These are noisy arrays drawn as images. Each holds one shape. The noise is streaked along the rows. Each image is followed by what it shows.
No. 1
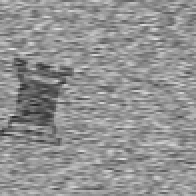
chess rook
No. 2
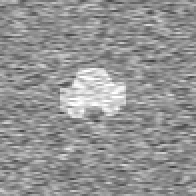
car
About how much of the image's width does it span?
a third
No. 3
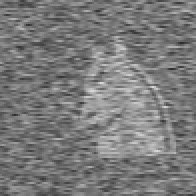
chess knight
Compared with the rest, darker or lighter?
lighter
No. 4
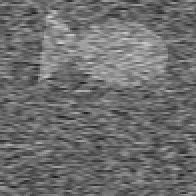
fish
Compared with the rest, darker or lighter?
lighter
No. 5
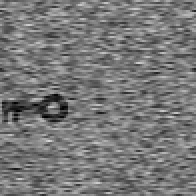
key
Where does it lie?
middle left
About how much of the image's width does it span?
a third
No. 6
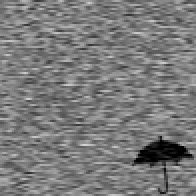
umbrella
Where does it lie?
bottom right
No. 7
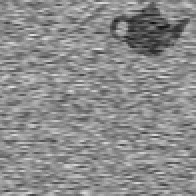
teapot
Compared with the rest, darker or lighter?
darker
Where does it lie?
top right
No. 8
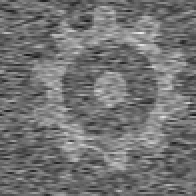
gear
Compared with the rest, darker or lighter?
lighter
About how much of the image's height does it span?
nearly all
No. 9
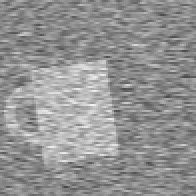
cup
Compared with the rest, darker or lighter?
lighter
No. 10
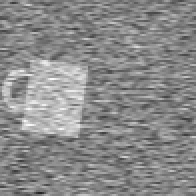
cup
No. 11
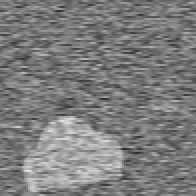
cloud
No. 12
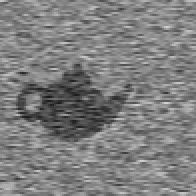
teapot
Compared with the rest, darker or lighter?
darker
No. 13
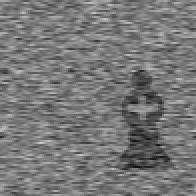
chess bishop
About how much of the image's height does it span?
half
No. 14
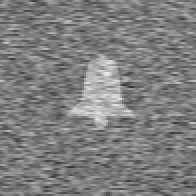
bell
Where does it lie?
centre
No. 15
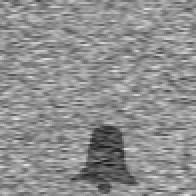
bell
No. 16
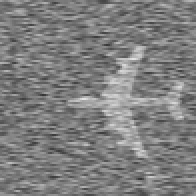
airplane
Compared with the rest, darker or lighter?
lighter
